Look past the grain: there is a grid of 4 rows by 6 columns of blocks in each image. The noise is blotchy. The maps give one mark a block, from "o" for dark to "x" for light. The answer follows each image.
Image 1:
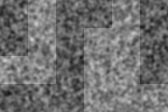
o x o o x o
o x o x x o
x x o x x o
o o o x x x
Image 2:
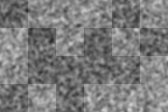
o x x x o x
x o x o x o
x o o o o x
o x o x x x
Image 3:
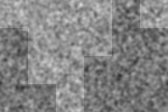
x x x x o x
o x x x o o
o x x o o o
o o x o o o
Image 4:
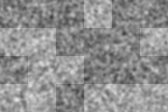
o o o x o o
x x o o o x
o x x o o o
x x o x x x
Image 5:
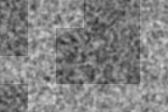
o x x o o x
o x o o o x
x x o o o x
o x x x x x
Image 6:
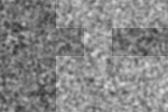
o o x x x x
o o o x o o
o o x x x x
o o x x x x
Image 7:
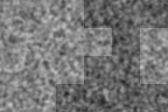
x x x o o o
x x x x o x
x x x o o x
x x o o o o
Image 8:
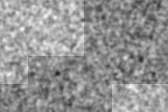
x x x o o o
x x x o o o
x o o o o o
o o o o x x
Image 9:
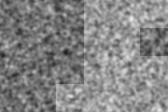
o o o x x x
o o o x x o
o o o x x x
o o x x x x
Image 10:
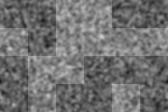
o o x x o o
x o x x x x
o x x o o o
o x o o x o
